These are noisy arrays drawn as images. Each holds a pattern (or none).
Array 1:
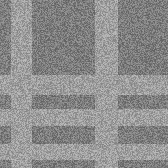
bands of rows crossing bands of columns
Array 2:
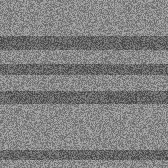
bands of rows
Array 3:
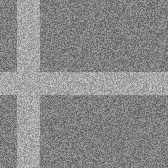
bands of rows crossing bands of columns
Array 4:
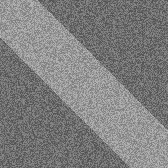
a diagonal band
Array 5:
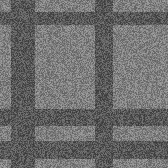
bands of rows crossing bands of columns
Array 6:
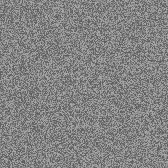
only noise
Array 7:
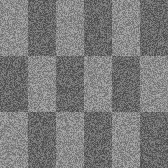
a checkerboard
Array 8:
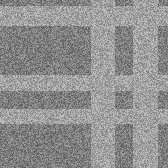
bands of rows crossing bands of columns
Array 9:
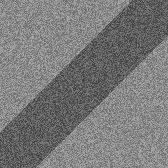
a diagonal band
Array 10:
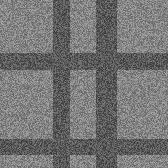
bands of rows crossing bands of columns
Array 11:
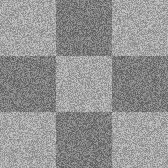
a checkerboard
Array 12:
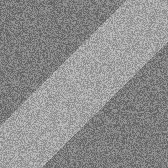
a diagonal band
